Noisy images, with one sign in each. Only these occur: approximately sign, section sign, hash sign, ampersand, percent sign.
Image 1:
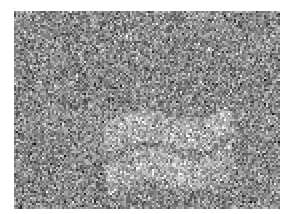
approximately sign
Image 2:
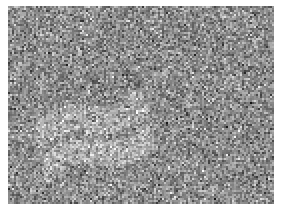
approximately sign
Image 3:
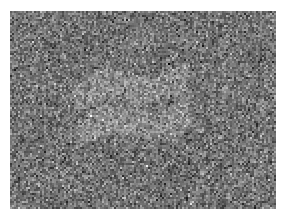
approximately sign
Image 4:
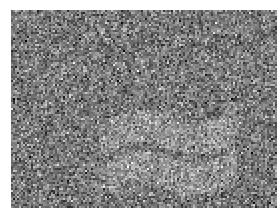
approximately sign
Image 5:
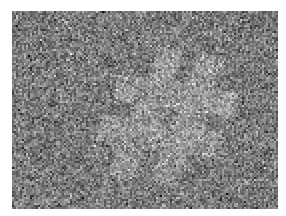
hash sign
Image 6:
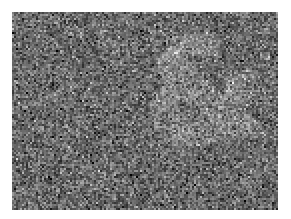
ampersand
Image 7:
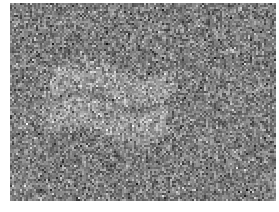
approximately sign
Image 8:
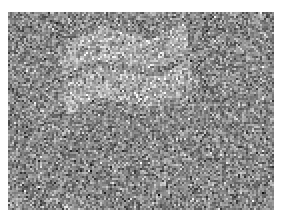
approximately sign
